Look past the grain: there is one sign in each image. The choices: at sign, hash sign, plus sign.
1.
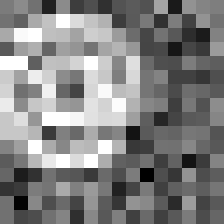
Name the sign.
at sign
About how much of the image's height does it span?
two thirds
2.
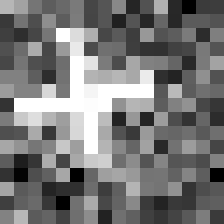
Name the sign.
plus sign
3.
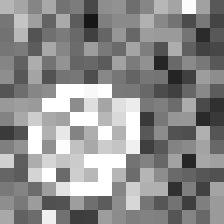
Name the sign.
at sign
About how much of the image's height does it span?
half
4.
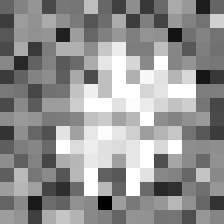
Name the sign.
hash sign
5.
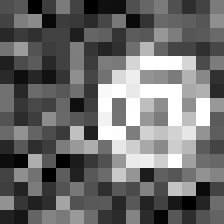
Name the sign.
at sign
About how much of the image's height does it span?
half
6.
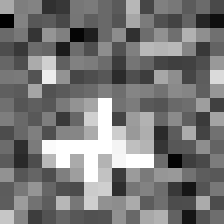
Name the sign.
plus sign
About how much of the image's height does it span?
half
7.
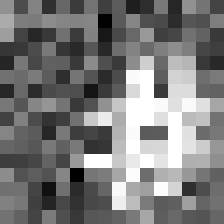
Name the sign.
hash sign
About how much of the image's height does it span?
two thirds
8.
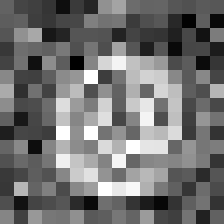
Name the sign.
at sign
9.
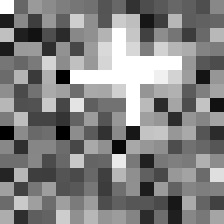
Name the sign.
plus sign
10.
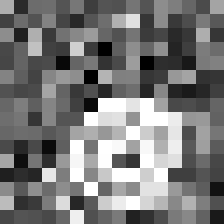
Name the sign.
at sign
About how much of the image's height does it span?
half
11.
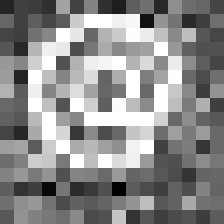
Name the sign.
at sign
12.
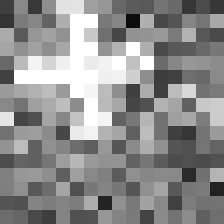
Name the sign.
plus sign
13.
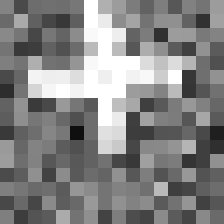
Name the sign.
plus sign
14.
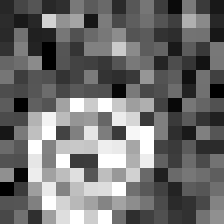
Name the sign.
at sign
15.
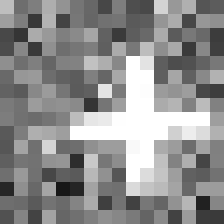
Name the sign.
plus sign
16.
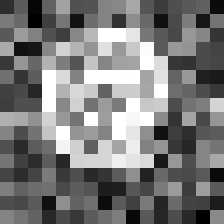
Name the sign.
at sign
